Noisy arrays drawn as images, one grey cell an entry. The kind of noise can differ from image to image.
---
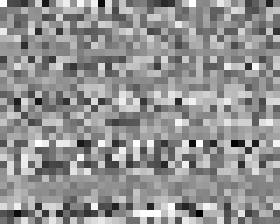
rows of uneven size
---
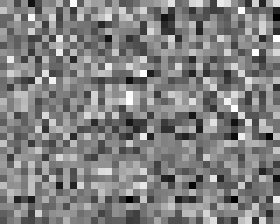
low rank plus noise
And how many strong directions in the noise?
three or four
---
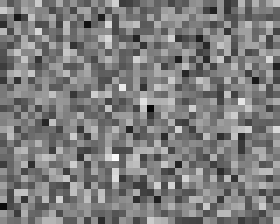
independent entries
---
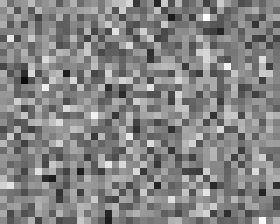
independent entries
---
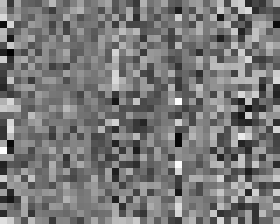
columns of uneven size
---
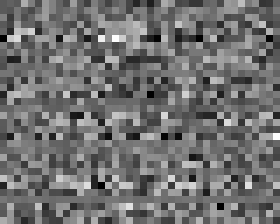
rows of uneven size
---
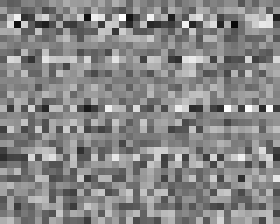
rows of uneven size
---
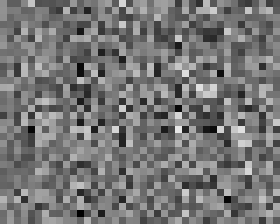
low rank plus noise
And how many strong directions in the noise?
three or four
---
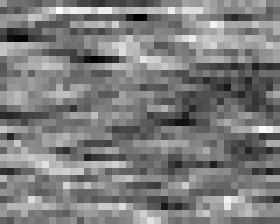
streaked along the rows
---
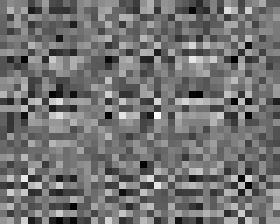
low rank plus noise
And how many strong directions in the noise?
one
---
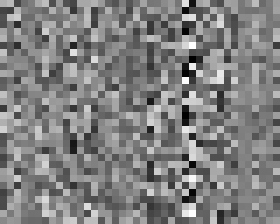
columns of uneven size
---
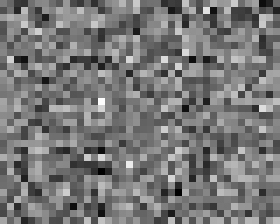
low rank plus noise
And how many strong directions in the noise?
three or four
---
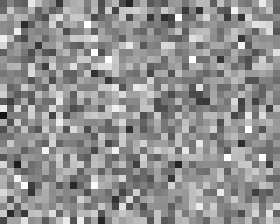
independent entries
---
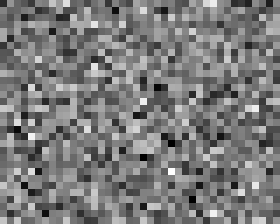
independent entries
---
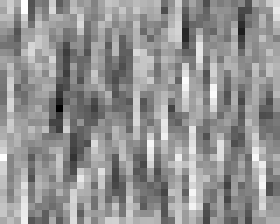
streaked along the columns
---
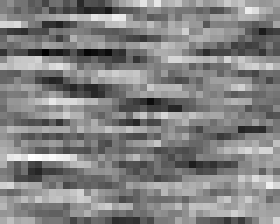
streaked along the rows
